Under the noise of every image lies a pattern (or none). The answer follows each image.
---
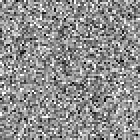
only noise
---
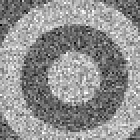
rings round one point
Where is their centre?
centre
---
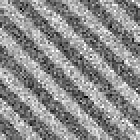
diagonal stripes
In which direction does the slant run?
top left to bottom right
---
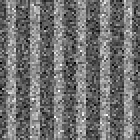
vertical stripes
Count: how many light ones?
6
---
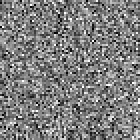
only noise
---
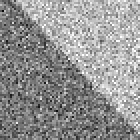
a sharp edge
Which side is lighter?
top right
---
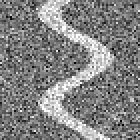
a wavy band
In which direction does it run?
top to bottom
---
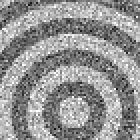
rings round one point
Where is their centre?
bottom middle
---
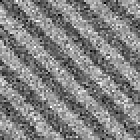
diagonal stripes
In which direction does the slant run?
top left to bottom right
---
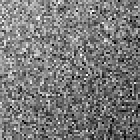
a smooth slope
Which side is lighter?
top left
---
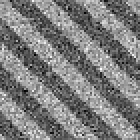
diagonal stripes
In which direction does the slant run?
top left to bottom right
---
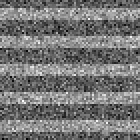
horizontal stripes
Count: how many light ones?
5
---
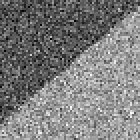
a sharp edge
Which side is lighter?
bottom right
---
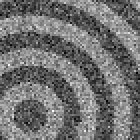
rings round one point
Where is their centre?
bottom left
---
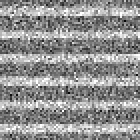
horizontal stripes
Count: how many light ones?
6
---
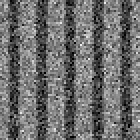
vertical stripes
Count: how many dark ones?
5
